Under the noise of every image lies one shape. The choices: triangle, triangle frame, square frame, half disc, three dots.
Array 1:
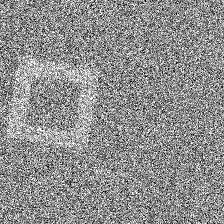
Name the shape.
square frame
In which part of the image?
middle left
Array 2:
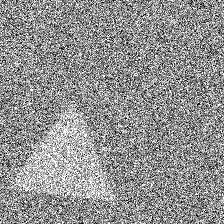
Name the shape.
triangle
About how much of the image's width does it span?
half
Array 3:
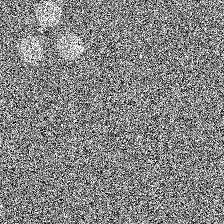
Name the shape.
three dots
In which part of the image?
top left
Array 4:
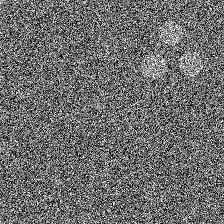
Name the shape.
three dots
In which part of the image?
top right
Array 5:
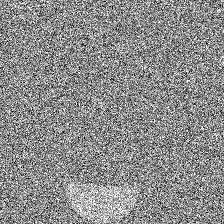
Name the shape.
half disc
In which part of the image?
bottom middle
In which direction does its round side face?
down
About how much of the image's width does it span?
a third
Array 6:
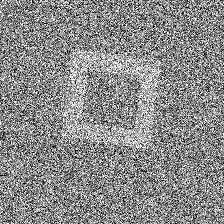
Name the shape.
square frame
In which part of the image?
centre
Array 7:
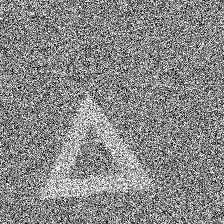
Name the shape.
triangle frame
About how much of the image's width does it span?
half
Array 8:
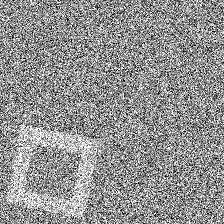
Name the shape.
square frame
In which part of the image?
bottom left
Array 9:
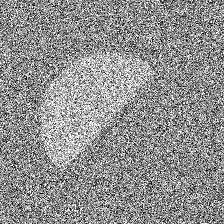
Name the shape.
half disc
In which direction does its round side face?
up and left
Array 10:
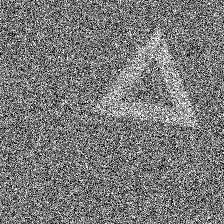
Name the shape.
triangle frame
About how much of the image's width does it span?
half
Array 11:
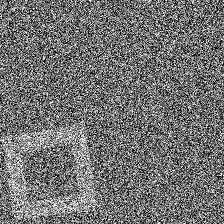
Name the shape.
square frame
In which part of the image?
bottom left
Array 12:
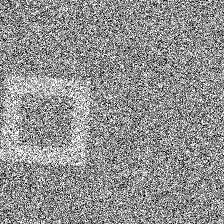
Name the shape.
square frame
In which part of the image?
middle left
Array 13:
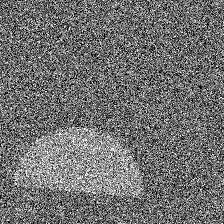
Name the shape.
half disc
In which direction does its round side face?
up
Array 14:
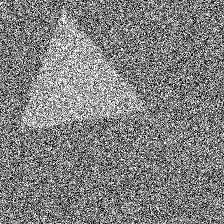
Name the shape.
triangle
